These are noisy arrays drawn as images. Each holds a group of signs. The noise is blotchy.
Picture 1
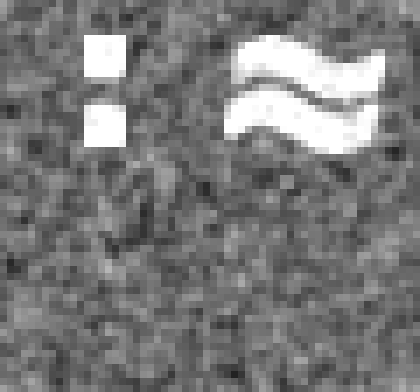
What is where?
top left: colon; top right: approximately sign
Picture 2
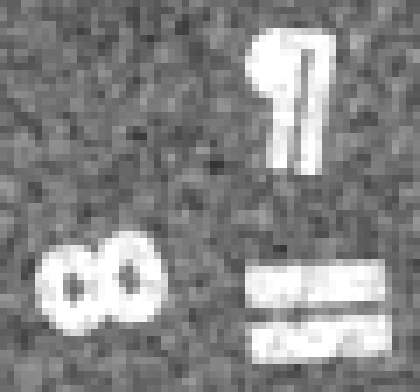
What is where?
top right: pilcrow; bottom left: infinity sign; bottom right: equals sign
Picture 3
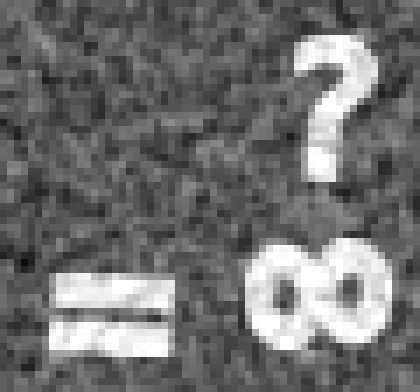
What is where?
top right: question mark; bottom left: equals sign; bottom right: infinity sign
